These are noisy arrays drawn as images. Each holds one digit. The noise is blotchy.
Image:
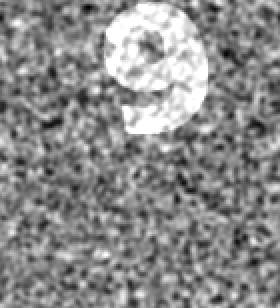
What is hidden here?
light 9, top middle
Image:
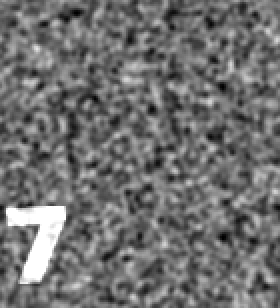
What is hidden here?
light 7, bottom left
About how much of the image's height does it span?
a quarter
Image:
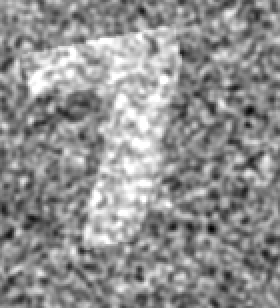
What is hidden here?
light 7
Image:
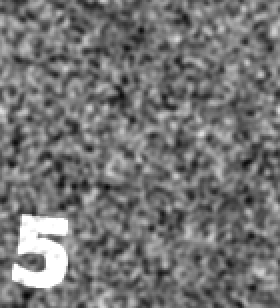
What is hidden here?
light 5, bottom left
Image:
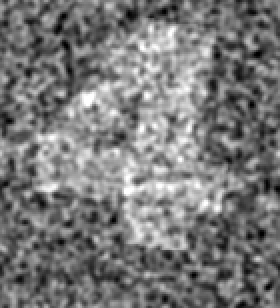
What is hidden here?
light 4
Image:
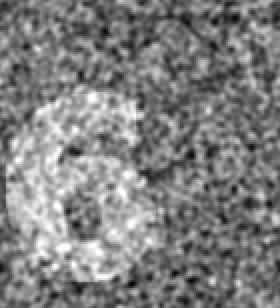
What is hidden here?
light 6
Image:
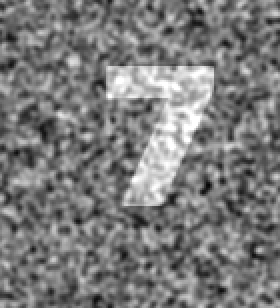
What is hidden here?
light 7
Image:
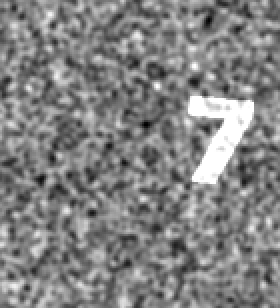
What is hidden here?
light 7, middle right
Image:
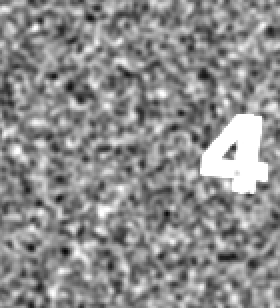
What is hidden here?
light 4, middle right
